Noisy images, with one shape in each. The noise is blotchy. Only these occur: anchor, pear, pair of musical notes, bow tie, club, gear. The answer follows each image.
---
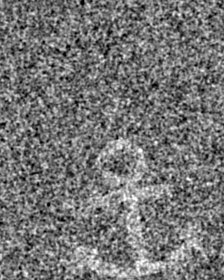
anchor
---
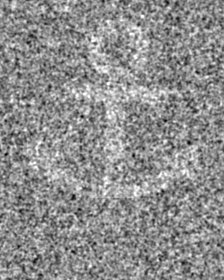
anchor
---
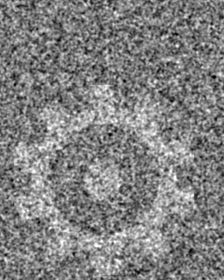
gear
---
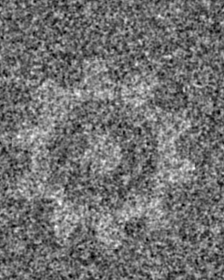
gear
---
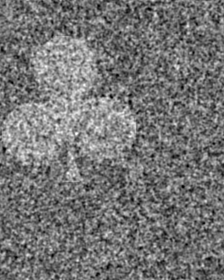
club
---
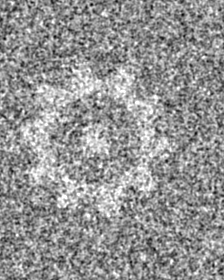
gear
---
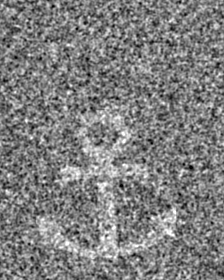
anchor
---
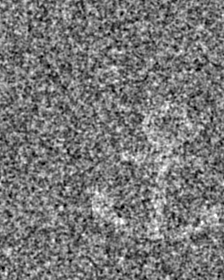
anchor
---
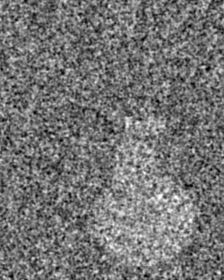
pear
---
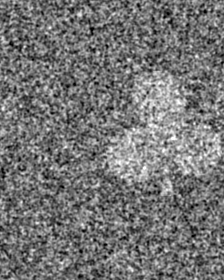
club
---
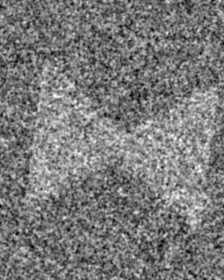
bow tie
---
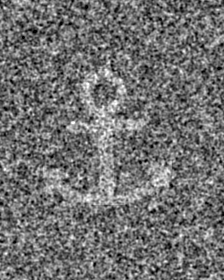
anchor
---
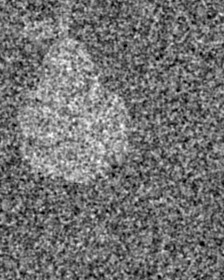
pear
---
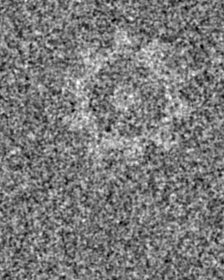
gear
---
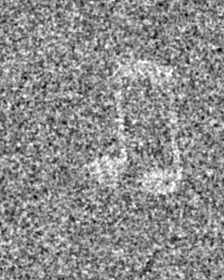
pair of musical notes
